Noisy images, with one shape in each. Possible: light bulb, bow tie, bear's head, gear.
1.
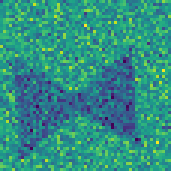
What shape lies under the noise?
bow tie
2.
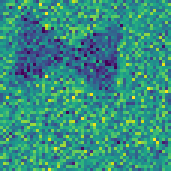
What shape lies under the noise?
bow tie
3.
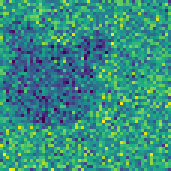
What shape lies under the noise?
bear's head
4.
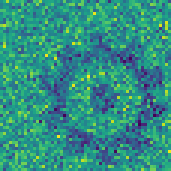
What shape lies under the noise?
gear
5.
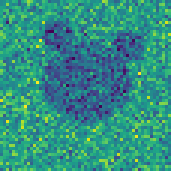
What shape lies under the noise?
bear's head
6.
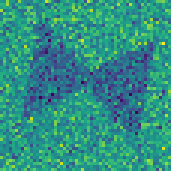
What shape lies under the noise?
bow tie
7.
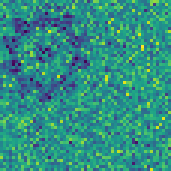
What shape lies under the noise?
gear
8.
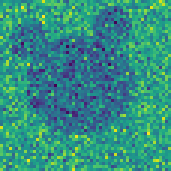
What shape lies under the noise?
bear's head
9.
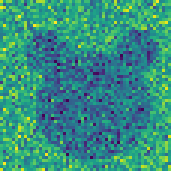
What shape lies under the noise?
bear's head
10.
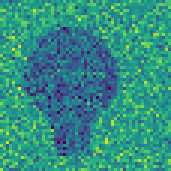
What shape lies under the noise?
light bulb
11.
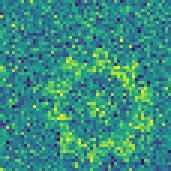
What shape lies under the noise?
gear
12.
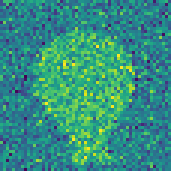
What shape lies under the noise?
light bulb
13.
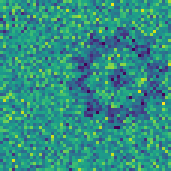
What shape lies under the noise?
gear
